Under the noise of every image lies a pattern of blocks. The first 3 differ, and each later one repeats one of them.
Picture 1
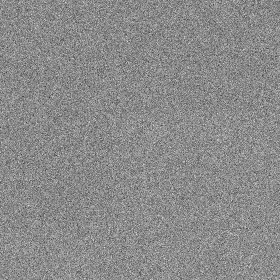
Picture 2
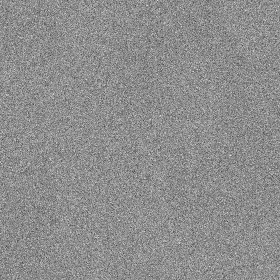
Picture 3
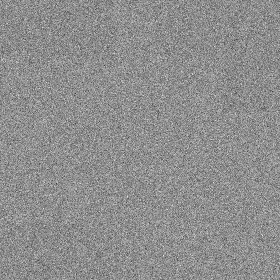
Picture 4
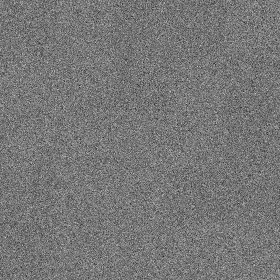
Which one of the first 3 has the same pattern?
2
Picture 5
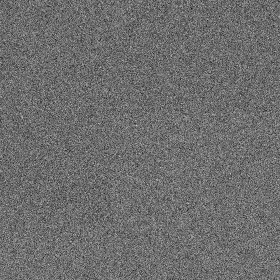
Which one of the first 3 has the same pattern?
1
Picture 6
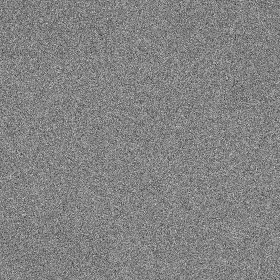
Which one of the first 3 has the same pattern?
3
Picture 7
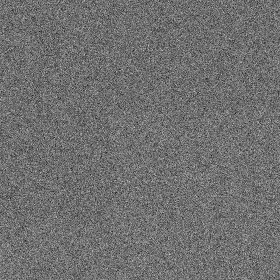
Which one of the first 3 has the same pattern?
1
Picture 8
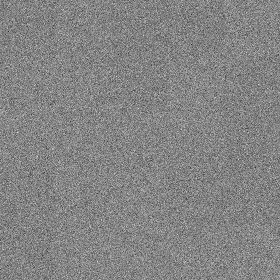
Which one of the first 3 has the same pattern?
2
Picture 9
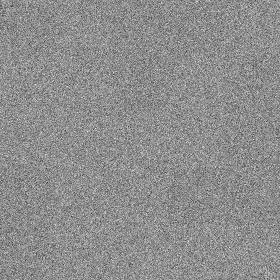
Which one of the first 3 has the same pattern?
2
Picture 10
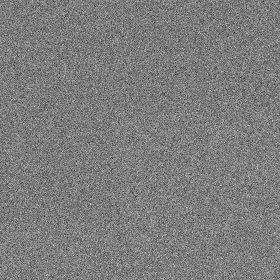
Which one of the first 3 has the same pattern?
1
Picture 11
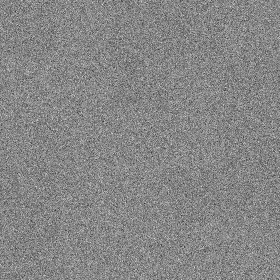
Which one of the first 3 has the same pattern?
2
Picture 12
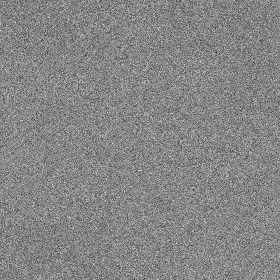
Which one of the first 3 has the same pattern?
3
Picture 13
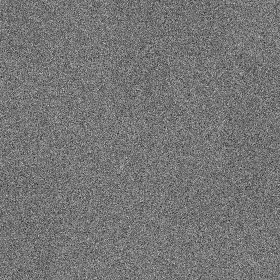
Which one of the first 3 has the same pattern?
2
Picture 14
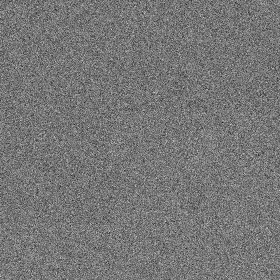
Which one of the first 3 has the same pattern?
1
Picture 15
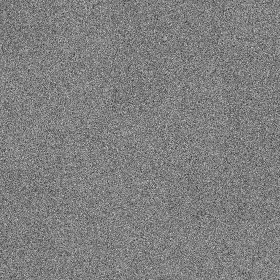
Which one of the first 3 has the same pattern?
2
